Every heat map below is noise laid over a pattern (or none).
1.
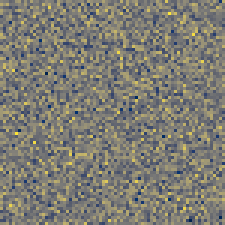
only noise
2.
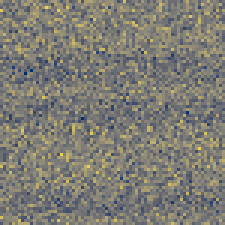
bands of rows
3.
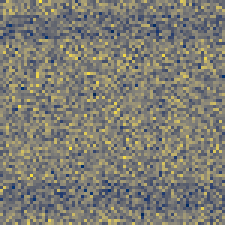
bands of rows
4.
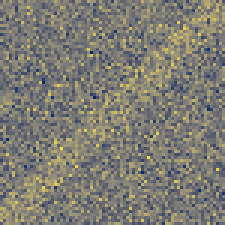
a diagonal band
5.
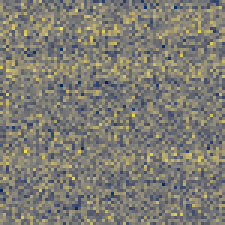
bands of rows
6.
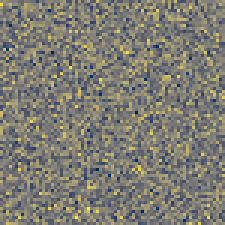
only noise
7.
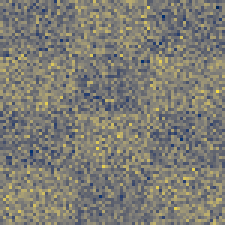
a checkerboard
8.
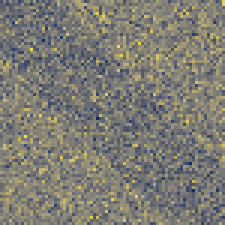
a diagonal band
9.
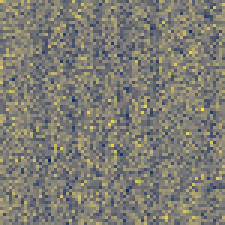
bands of columns
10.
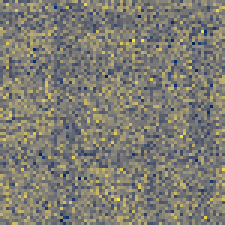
bands of rows crossing bands of columns
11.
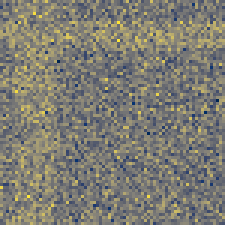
bands of rows crossing bands of columns
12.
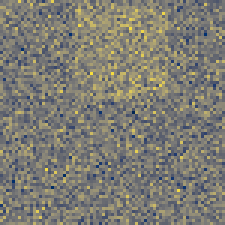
one block
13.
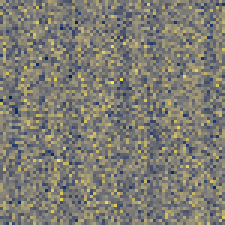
bands of columns
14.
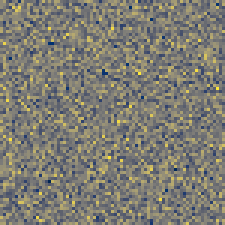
only noise
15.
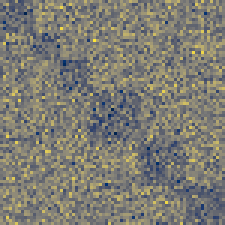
blocks along the diagonal
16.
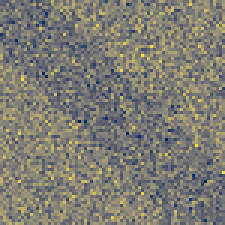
a diagonal band
